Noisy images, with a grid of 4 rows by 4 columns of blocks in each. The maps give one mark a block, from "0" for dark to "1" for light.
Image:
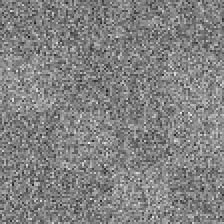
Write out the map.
0000
1001
0101
0010
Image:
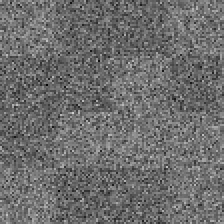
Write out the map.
1001
0010
0111
1001
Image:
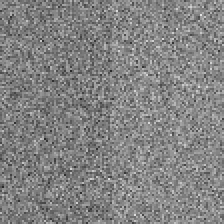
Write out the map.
0011
0011
0011
0011
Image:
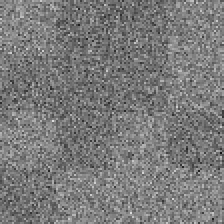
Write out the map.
1001
0001
1010
0111
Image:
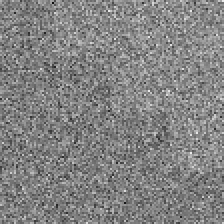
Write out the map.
0111
0011
0001
0000
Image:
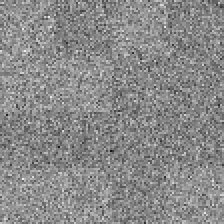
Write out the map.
1010
1100
0000
1101
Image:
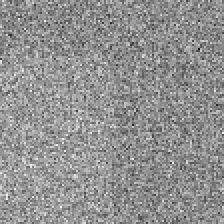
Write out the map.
0000
1100
1100
1100
